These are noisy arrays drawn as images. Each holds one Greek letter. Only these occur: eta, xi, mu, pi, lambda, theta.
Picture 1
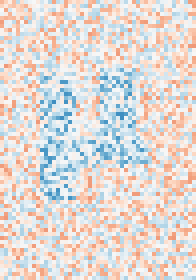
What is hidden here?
blue mu
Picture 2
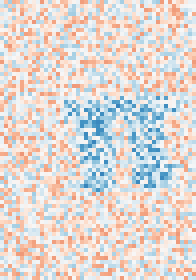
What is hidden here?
blue pi
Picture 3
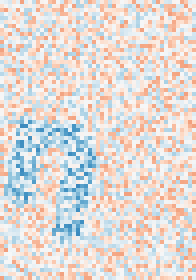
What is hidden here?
blue eta
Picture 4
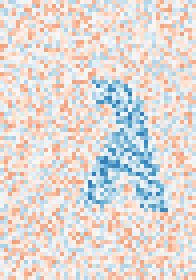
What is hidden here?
blue lambda
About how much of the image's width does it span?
half
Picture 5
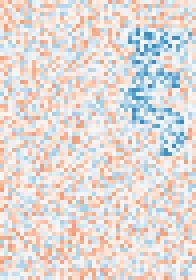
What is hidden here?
blue xi
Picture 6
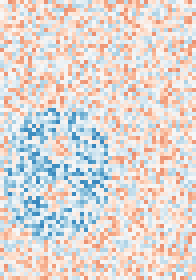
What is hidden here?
blue theta
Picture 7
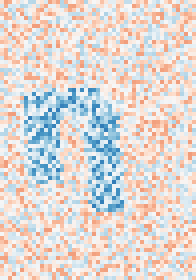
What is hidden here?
blue eta
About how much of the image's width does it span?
half
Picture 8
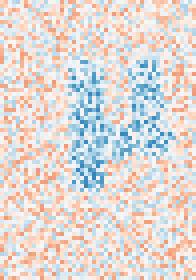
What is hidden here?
blue mu
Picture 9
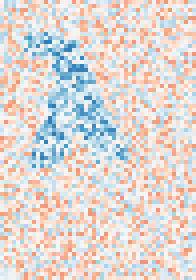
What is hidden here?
blue lambda
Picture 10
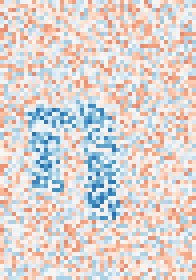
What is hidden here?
blue eta
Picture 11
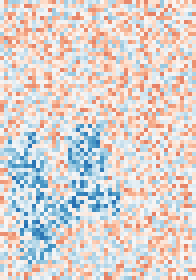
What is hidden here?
blue mu
